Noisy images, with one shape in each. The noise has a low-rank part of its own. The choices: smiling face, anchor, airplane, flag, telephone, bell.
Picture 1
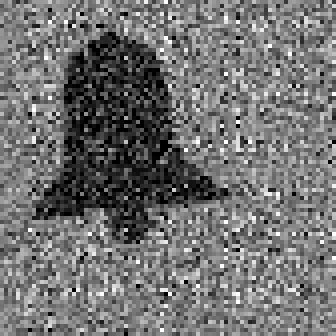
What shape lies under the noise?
bell
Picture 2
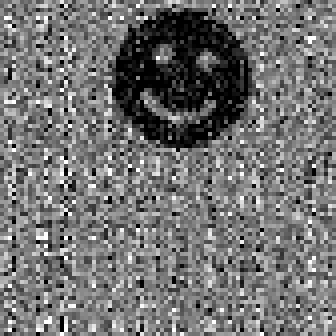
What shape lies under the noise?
smiling face
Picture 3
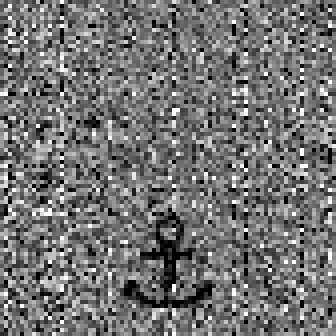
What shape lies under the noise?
anchor
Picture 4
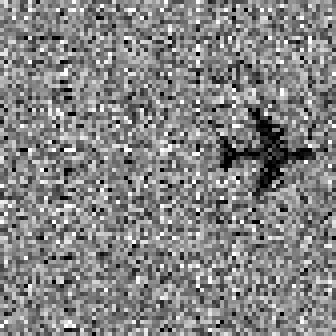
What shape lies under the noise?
airplane
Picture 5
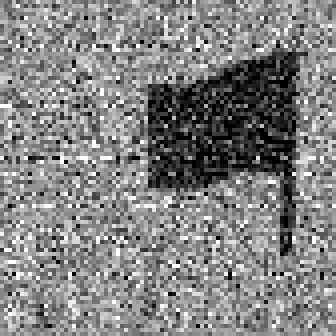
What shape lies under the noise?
flag
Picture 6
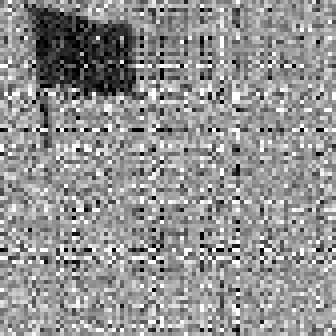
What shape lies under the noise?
flag
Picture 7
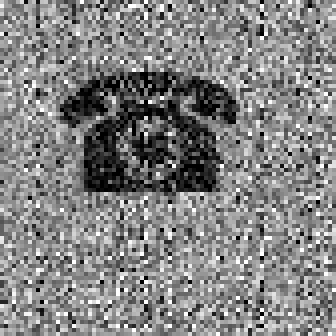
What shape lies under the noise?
telephone
